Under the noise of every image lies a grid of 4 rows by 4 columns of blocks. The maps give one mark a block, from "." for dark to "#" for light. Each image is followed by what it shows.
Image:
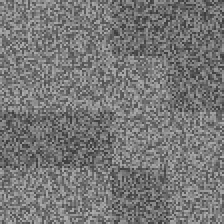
##..
###.
..##
##.#
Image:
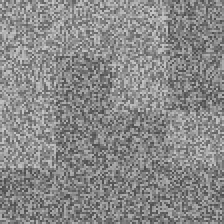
###.
#.#.
#..#
....
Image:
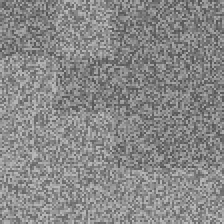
.#..
#...
##..
####
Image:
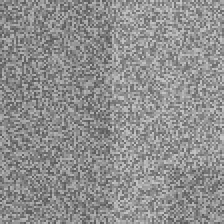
..##
..##
..##
..#.
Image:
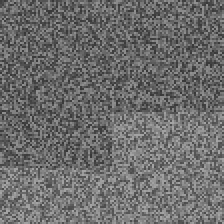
....
....
..##
####
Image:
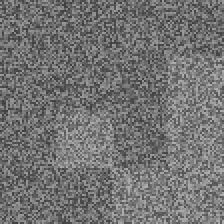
....
...#
.#.#
..##
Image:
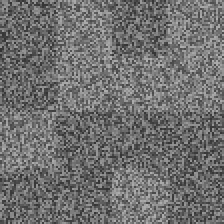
.#.#
.###
#...
..#.
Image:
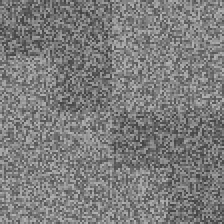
..##
#.##
##..
###.
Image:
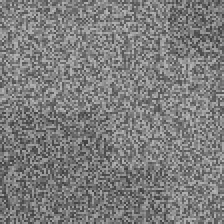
###.
####
..##
...#
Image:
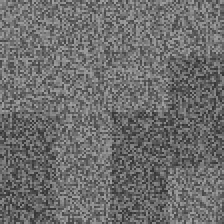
####
###.
.#..
.#.#
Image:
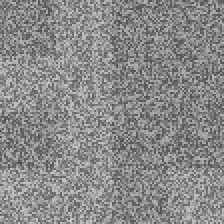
.#..
##..
.#..
##.#
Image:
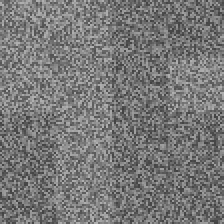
##..
##.#
.#..
.#..
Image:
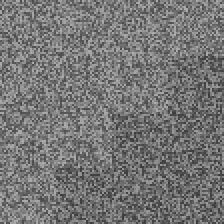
####
###.
##..
#...
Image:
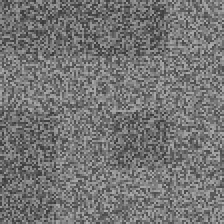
...#
####
.#.#
.###
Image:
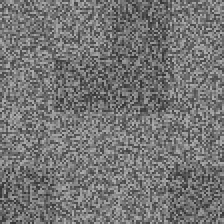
##.#
#..#
####
.##.
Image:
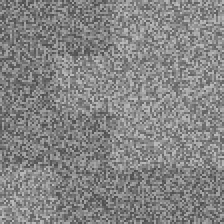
..##
.###
..##
#...
